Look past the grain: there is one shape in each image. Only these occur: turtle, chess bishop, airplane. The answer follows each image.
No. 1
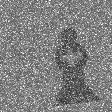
chess bishop
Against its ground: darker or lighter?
darker
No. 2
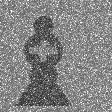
chess bishop
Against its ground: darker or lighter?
darker
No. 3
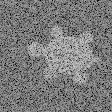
turtle
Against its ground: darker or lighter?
lighter
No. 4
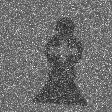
chess bishop
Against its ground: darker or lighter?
darker
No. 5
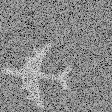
airplane
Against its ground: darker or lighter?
lighter
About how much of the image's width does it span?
two thirds
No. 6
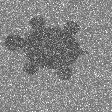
turtle
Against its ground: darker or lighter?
darker
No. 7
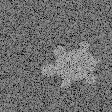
turtle
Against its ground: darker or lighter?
lighter
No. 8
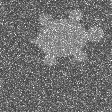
turtle
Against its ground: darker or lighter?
lighter
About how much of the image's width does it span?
two thirds
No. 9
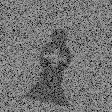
chess bishop
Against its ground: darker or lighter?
darker
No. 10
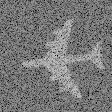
airplane
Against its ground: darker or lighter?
lighter
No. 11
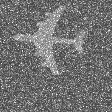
airplane
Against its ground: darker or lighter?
lighter
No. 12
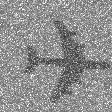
airplane
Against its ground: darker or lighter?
darker
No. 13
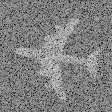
airplane
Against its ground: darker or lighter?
lighter
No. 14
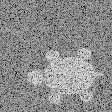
turtle
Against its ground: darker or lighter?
lighter
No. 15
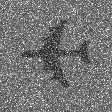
airplane
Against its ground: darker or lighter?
darker
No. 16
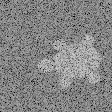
turtle
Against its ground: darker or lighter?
lighter
